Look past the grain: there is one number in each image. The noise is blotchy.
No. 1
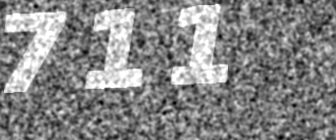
711
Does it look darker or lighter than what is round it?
lighter
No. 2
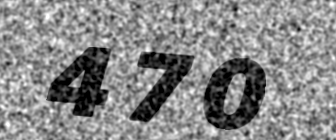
470
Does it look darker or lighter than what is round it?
darker
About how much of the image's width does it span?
two thirds
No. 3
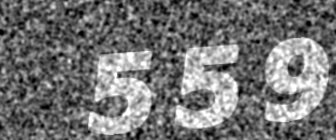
559
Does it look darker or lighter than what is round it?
lighter
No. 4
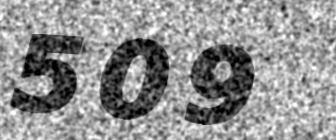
509
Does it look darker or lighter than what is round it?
darker
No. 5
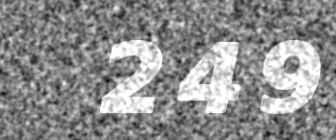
249
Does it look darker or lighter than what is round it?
lighter
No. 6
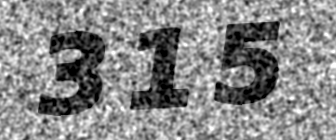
315
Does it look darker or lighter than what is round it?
darker
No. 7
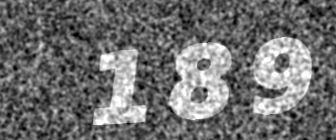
189
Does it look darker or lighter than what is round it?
lighter
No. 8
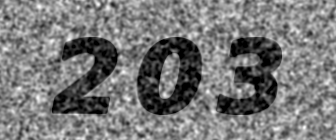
203
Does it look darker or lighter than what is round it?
darker
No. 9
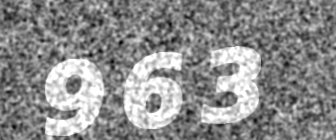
963
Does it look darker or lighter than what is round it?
lighter
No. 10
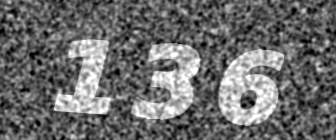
136
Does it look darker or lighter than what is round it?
lighter
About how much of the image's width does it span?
two thirds
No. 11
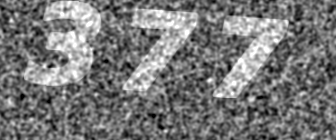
377
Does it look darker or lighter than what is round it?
lighter
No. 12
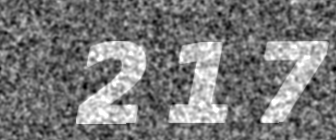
217
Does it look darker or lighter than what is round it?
lighter
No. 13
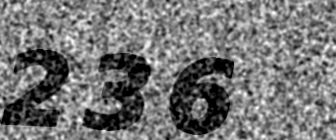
236
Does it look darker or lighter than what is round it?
darker
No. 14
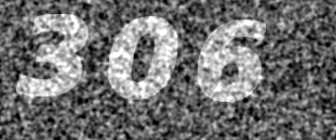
306
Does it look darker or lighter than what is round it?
lighter
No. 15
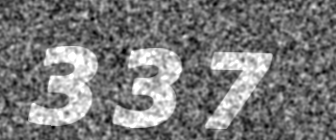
337
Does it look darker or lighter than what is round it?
lighter
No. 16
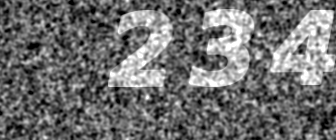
234
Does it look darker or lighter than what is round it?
lighter
